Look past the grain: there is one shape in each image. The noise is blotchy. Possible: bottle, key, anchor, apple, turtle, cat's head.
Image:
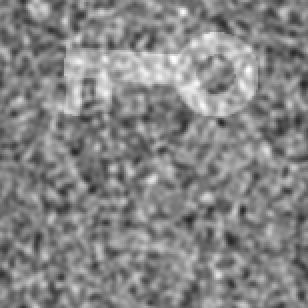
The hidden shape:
key
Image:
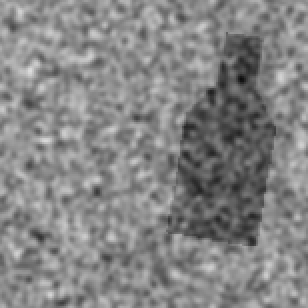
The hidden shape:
bottle
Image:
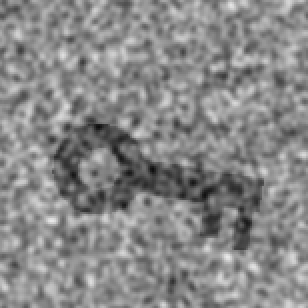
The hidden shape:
key
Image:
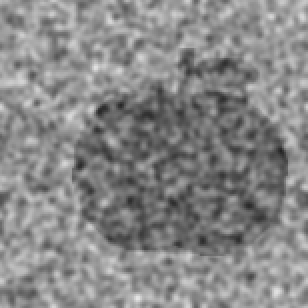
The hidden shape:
apple
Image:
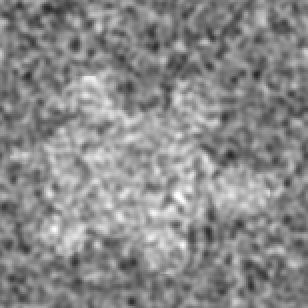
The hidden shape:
turtle
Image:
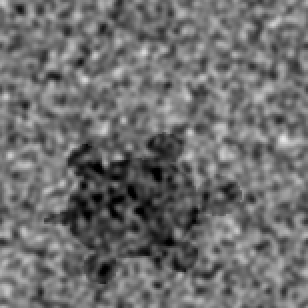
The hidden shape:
turtle
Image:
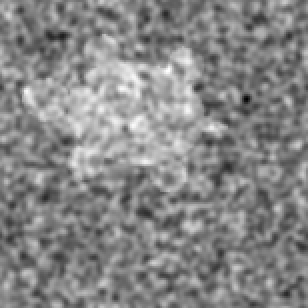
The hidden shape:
turtle
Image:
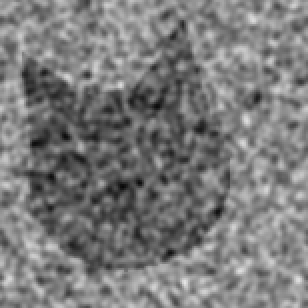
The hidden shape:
cat's head
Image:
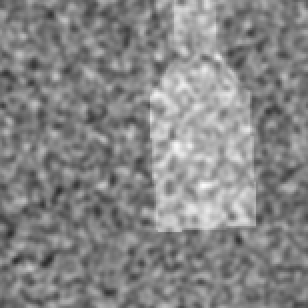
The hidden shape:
bottle
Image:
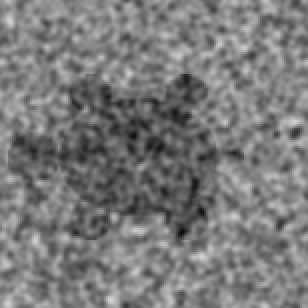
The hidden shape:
turtle
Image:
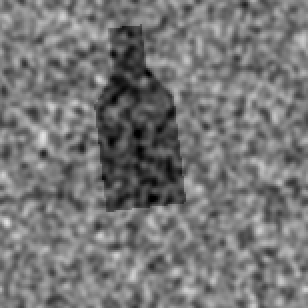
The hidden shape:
bottle
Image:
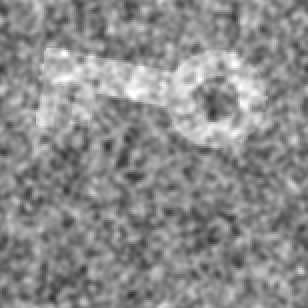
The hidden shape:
key
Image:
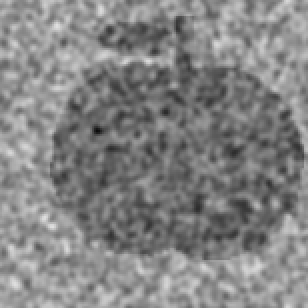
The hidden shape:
apple
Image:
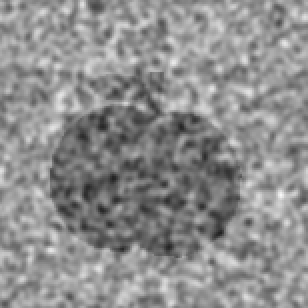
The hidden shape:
apple
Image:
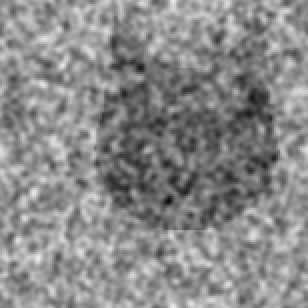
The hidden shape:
cat's head
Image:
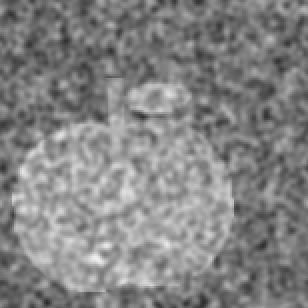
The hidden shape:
apple
